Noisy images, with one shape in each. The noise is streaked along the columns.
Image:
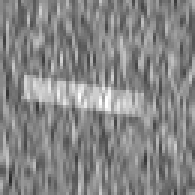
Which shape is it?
bar
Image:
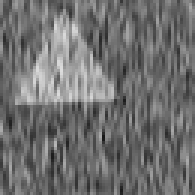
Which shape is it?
triangle
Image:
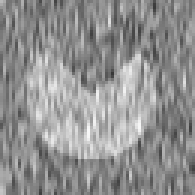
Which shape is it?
disc with a wedge cut out
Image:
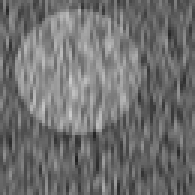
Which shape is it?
disc
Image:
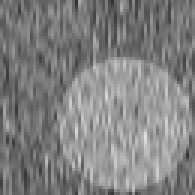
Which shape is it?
disc
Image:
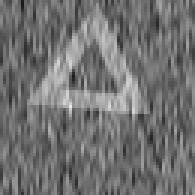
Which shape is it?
triangle frame
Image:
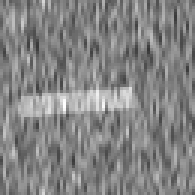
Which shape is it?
bar
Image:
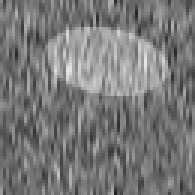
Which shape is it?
ellipse
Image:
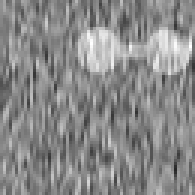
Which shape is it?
dumbbell
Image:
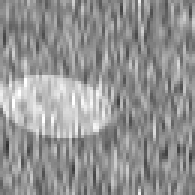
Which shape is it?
ellipse
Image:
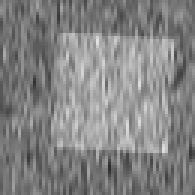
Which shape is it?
square
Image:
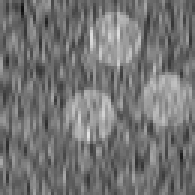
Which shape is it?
three dots
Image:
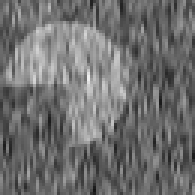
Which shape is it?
disc with a wedge cut out
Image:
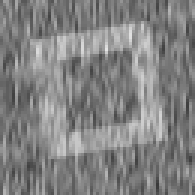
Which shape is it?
square frame
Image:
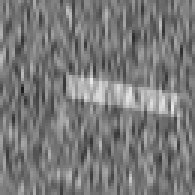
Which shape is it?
bar
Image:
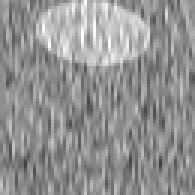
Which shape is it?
ellipse
